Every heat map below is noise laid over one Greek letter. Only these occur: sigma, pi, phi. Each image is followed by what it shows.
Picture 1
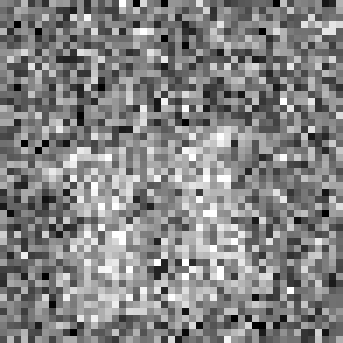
pi
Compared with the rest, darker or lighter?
lighter
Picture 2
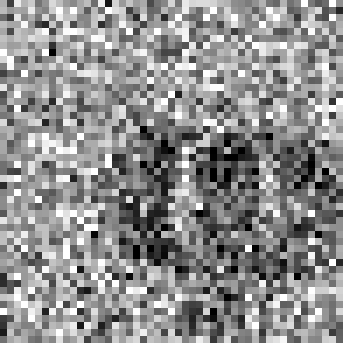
phi
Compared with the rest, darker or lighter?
darker
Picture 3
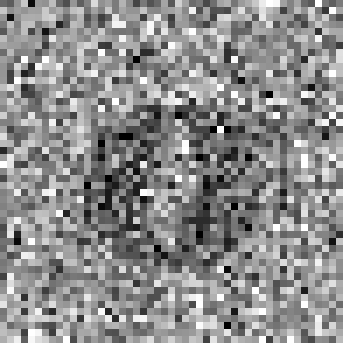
sigma
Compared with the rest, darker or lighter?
darker
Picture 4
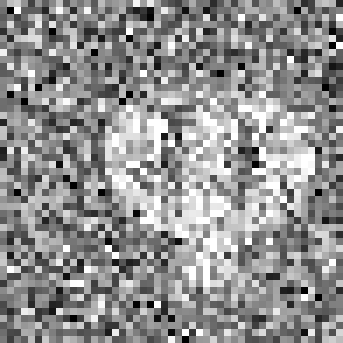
phi
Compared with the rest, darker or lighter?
lighter
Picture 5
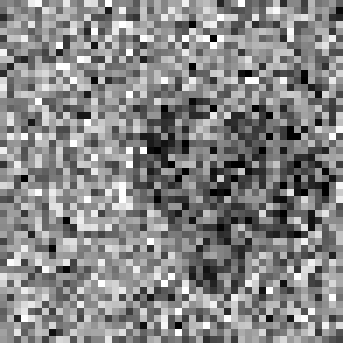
phi
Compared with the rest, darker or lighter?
darker
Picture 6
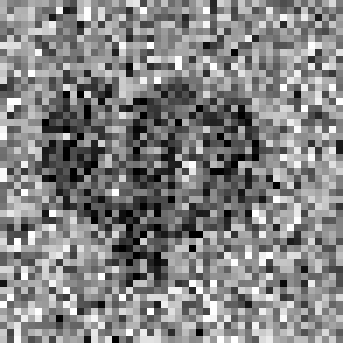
phi
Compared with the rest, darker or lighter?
darker
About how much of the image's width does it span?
two thirds
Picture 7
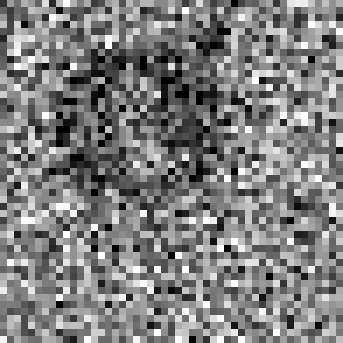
sigma
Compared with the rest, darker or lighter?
darker
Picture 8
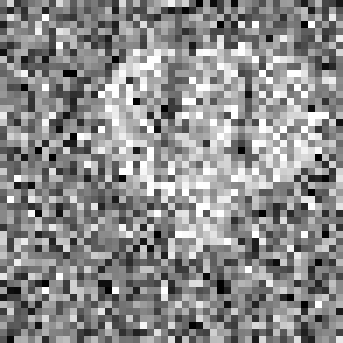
phi
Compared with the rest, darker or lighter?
lighter
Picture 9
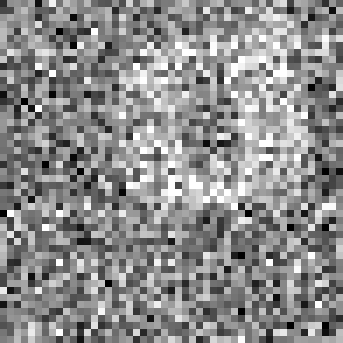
sigma
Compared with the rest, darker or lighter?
lighter
